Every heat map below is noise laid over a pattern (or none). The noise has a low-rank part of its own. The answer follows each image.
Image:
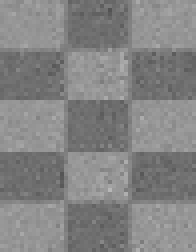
a checkerboard
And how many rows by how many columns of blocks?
5 by 3
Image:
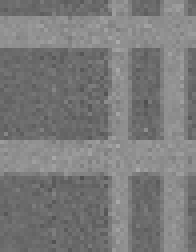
bands of rows crossing bands of columns
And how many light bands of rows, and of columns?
2 and 2
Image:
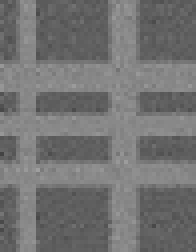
bands of rows crossing bands of columns
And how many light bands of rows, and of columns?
3 and 2
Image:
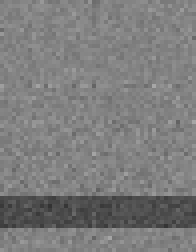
one band of rows
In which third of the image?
bottom
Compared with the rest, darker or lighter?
darker
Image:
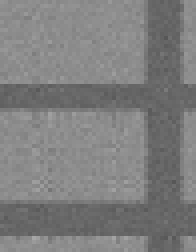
bands of rows crossing bands of columns
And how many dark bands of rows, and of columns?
2 and 1
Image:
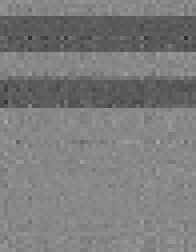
bands of rows
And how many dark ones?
2
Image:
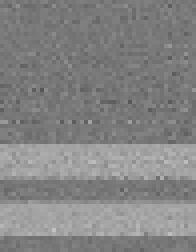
bands of rows
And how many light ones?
2
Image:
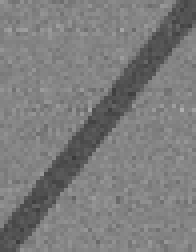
a diagonal band
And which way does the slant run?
bottom left to top right
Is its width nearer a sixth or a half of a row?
a sixth
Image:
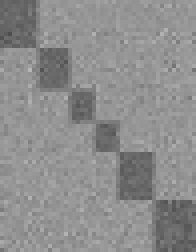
blocks along the diagonal
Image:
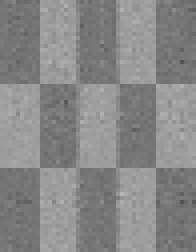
a checkerboard
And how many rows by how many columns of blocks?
3 by 5
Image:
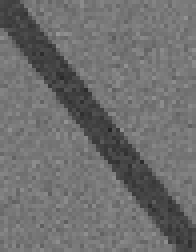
a diagonal band
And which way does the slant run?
top left to bottom right
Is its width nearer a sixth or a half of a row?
a sixth
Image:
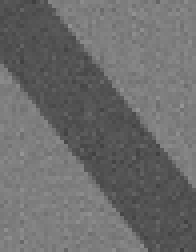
a diagonal band
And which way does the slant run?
top left to bottom right
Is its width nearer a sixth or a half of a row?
a half
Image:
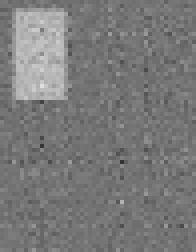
one block
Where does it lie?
top left
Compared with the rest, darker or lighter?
lighter
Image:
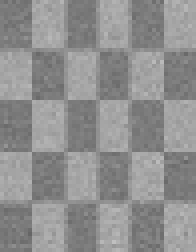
a checkerboard
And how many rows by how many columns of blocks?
5 by 6
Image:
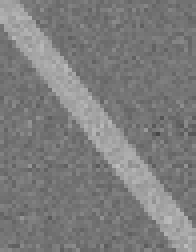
a diagonal band
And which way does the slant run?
top left to bottom right
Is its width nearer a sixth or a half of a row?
a sixth
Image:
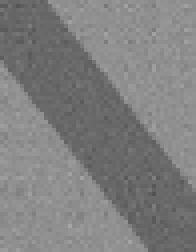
a diagonal band
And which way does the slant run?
top left to bottom right
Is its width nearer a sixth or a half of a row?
a half
